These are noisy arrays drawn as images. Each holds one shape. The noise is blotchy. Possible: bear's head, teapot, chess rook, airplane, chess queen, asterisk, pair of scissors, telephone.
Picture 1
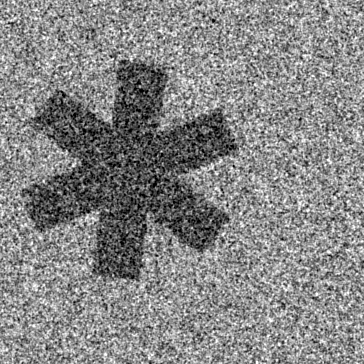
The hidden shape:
asterisk
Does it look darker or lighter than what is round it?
darker
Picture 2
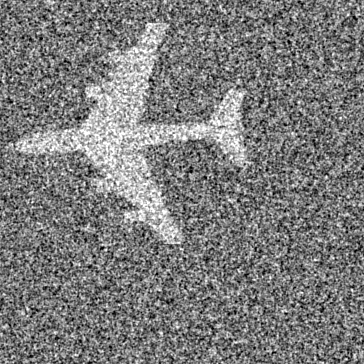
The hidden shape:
airplane
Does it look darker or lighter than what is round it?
lighter
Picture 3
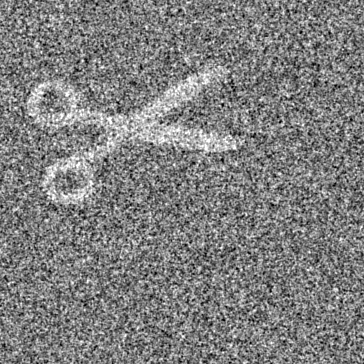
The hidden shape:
pair of scissors
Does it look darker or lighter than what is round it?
lighter
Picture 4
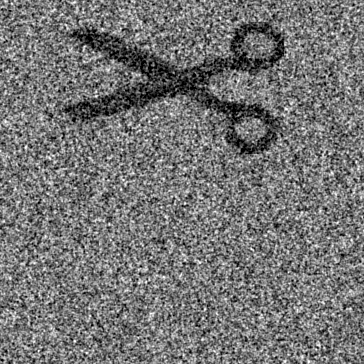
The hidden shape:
pair of scissors
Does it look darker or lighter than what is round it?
darker
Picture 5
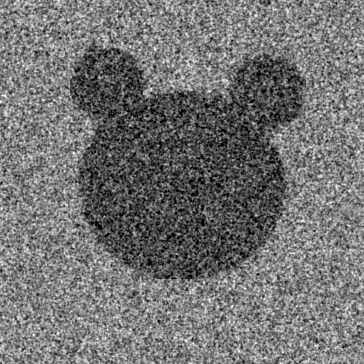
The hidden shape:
bear's head
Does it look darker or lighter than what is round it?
darker
